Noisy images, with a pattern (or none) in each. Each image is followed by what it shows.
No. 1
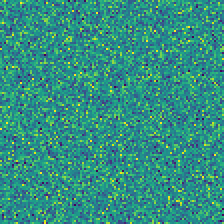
only noise
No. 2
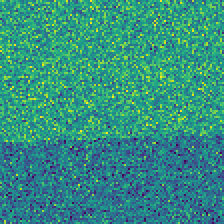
a sharp edge
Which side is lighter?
top
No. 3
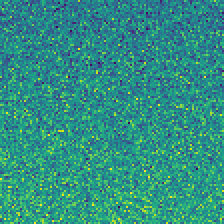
a smooth slope
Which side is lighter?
bottom
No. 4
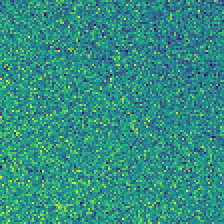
a smooth slope
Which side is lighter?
bottom left
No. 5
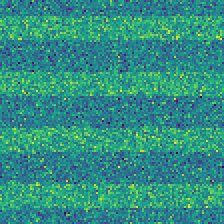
horizontal stripes
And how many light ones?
4
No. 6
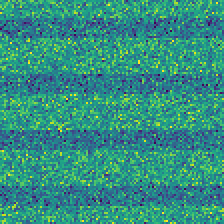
horizontal stripes
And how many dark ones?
4
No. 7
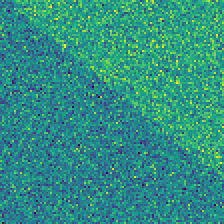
a sharp edge
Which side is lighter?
top right
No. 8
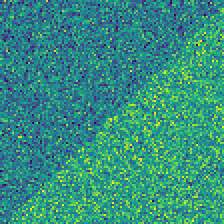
a sharp edge
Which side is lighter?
bottom right
